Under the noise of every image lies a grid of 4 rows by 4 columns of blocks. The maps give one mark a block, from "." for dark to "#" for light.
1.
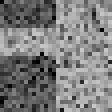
. . # #
# # # #
. . # #
. . # #
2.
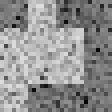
. # . .
# # # .
# # # .
# . . .
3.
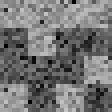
# # # #
. # . .
. . . #
# . # .
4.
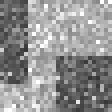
. # # #
. # # #
. # . .
# # . .
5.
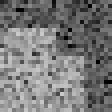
. . . .
# # . .
# # # .
# # # .
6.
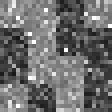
# # . #
. # . .
. # # .
# . # .
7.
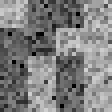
# . . #
. . # #
. # . #
. # . #
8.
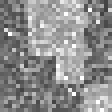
. # # .
. # # .
. . # .
. . . #
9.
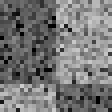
. . # #
. . # #
. . # #
# # . .
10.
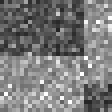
. . . #
. . . #
# # # #
# # # .
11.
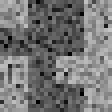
# . . #
. . . #
# . # #
# . . #
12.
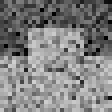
. . . .
. # # .
# # # #
# # # #
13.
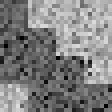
. # # #
. . # #
. . . #
# . . .
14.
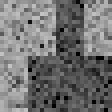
# # . #
# # . #
# . . .
# . . .
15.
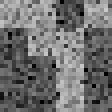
# # . #
. # # .
. . # .
. . # .
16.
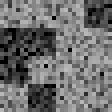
# # # .
. . # #
. # # #
# . # #
